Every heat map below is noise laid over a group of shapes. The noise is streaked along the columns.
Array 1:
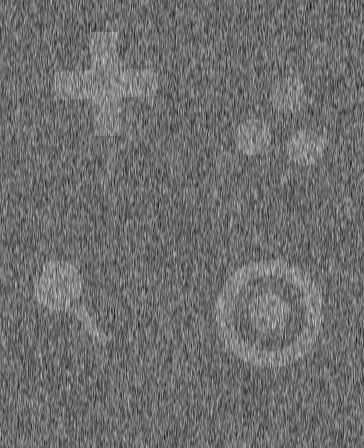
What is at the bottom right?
bullseye
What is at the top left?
cross
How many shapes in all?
4
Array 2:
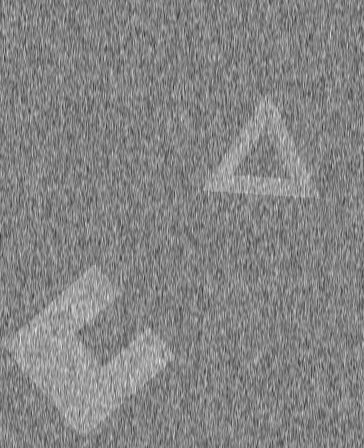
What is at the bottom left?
square with a notch
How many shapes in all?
2
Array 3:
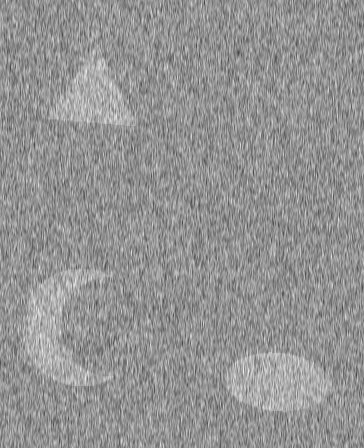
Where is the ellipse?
bottom right
